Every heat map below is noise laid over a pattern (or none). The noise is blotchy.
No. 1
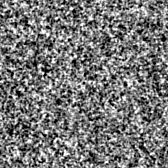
only noise
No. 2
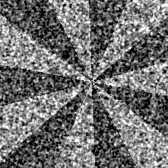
spokes from one point
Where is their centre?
centre
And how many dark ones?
7
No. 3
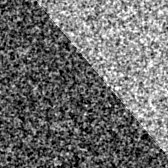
a sharp edge
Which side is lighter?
top right
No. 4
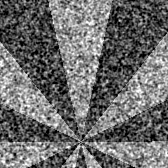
spokes from one point
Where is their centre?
bottom middle
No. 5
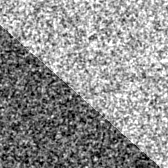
a sharp edge
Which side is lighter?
top right
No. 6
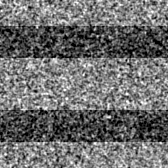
horizontal stripes
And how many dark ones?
2
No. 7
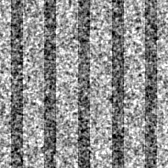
vertical stripes
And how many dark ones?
5
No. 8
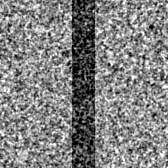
one vertical stripe
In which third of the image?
middle
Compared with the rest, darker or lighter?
darker
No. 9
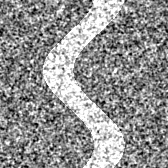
a wavy band
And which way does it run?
top to bottom
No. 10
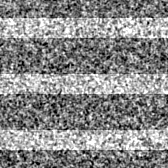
horizontal stripes
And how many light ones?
3
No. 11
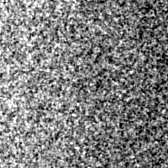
a smooth slope
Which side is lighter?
left
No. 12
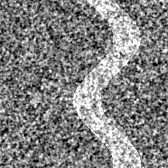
a wavy band
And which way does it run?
top to bottom
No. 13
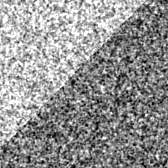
a sharp edge
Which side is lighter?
top left
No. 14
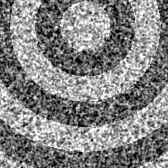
rings round one point
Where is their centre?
top middle
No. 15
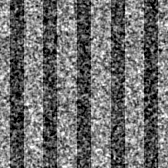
vertical stripes
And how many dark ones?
5
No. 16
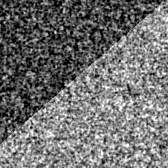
a sharp edge
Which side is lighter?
bottom right
